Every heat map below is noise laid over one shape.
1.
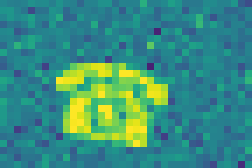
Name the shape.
telephone
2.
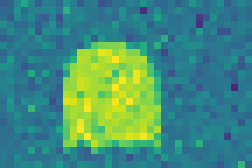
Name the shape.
ghost
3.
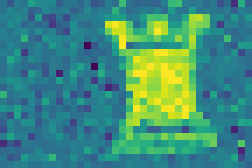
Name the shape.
chess rook
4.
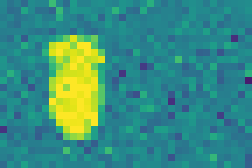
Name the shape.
footprint
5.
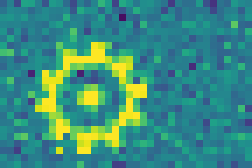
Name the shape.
gear
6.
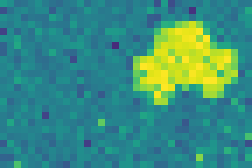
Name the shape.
car
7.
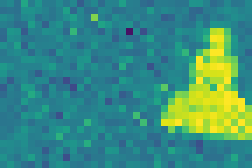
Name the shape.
chess pawn
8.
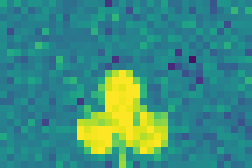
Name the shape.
club
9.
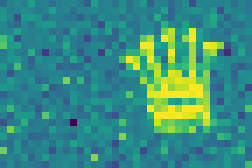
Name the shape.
chess queen
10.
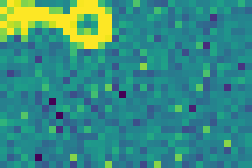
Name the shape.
key
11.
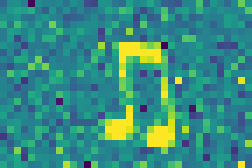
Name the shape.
pair of musical notes
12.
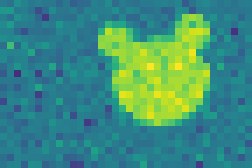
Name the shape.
bear's head
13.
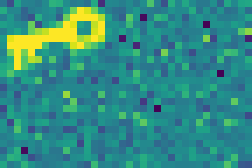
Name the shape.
key
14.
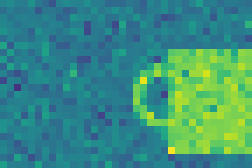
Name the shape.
cup
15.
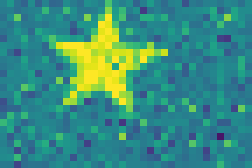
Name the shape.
star
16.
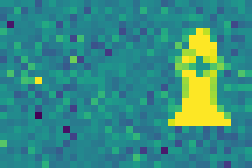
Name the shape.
chess bishop
